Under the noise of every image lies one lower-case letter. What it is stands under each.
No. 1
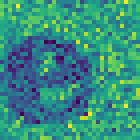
dark e
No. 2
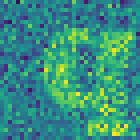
light q
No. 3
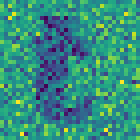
dark t
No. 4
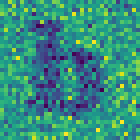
dark b
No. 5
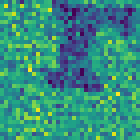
dark r
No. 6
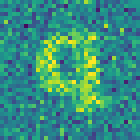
light q
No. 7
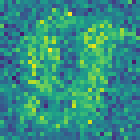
light g
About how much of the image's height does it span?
nearly all
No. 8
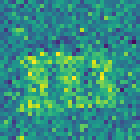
light m
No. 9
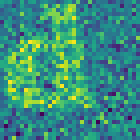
light d
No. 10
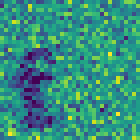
dark f
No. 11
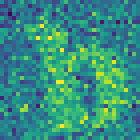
light b
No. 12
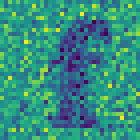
dark f
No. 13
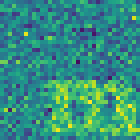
light m
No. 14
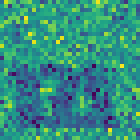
dark m
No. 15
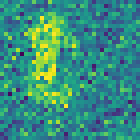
light t
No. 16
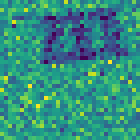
dark m
